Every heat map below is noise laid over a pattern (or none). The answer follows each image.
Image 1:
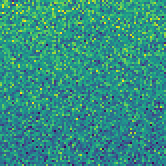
a smooth slope
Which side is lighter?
top
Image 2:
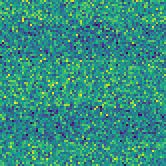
horizontal stripes
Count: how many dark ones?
2
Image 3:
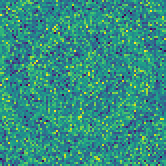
rings round one point
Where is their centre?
centre
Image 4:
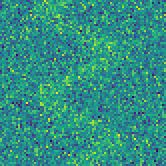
a wavy band
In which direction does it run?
top to bottom
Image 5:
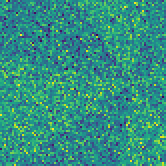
spokes from one point
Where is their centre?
middle right
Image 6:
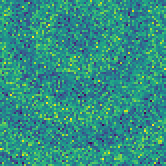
rings round one point
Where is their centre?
top middle
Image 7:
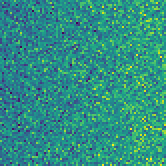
a smooth slope
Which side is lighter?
right
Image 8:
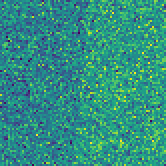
a sharp edge
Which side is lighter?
right
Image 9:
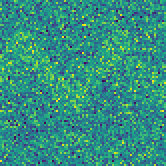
a wavy band
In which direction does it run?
left to right
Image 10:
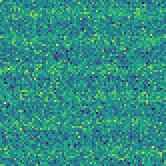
horizontal stripes
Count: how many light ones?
6
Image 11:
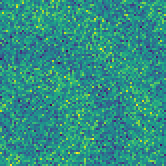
rings round one point
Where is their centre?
bottom left
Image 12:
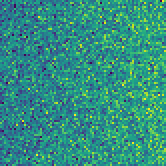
a smooth slope
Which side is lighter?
right
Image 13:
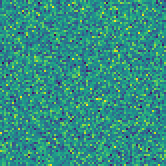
only noise
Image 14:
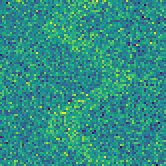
a wavy band
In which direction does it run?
top to bottom
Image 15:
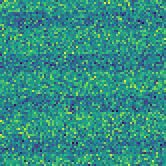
horizontal stripes
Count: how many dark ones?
4
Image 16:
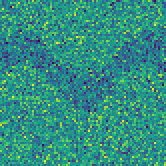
a wavy band
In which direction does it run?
left to right
